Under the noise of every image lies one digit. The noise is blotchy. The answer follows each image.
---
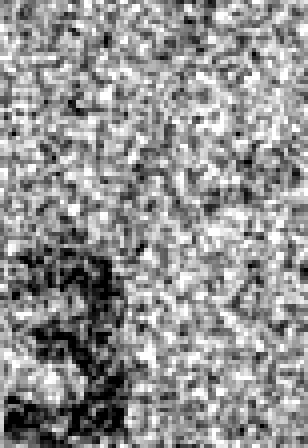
dark 3, bottom left
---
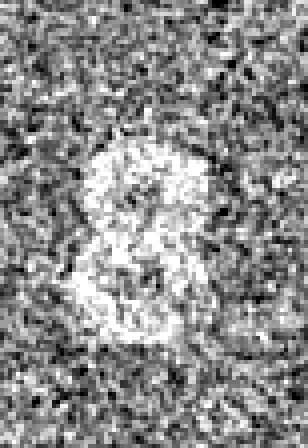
light 8
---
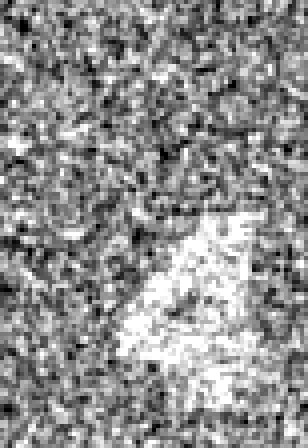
light 4
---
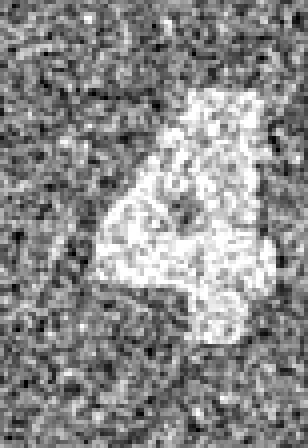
light 4
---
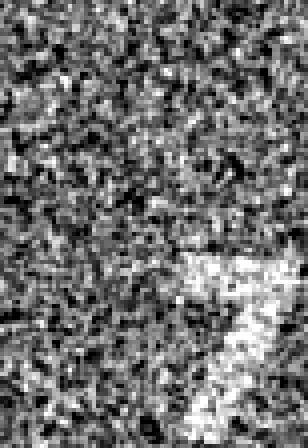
light 7, bottom right
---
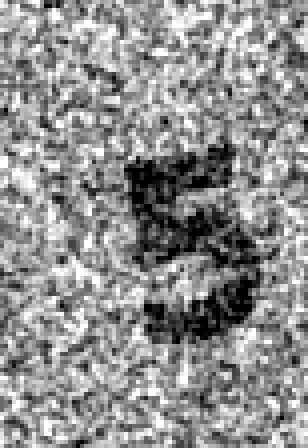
dark 5
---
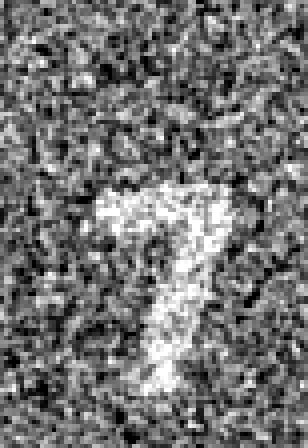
light 7
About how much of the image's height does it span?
half
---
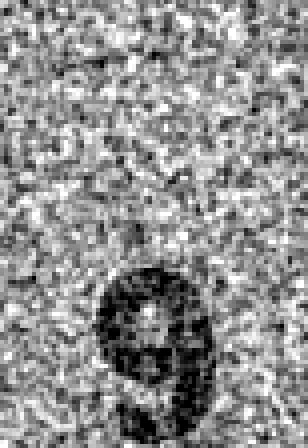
dark 9, bottom middle
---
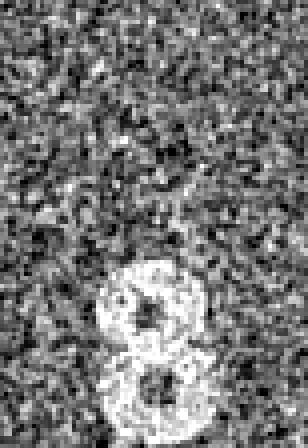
light 8, bottom middle
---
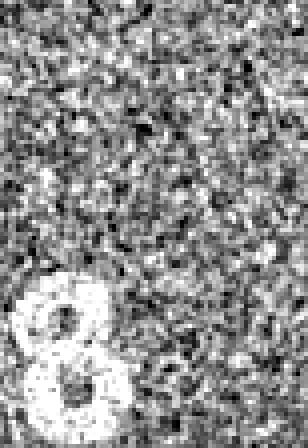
light 8, bottom left
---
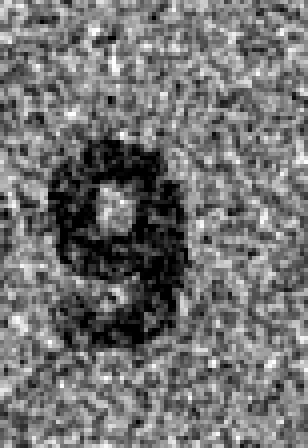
dark 9
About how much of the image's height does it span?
half
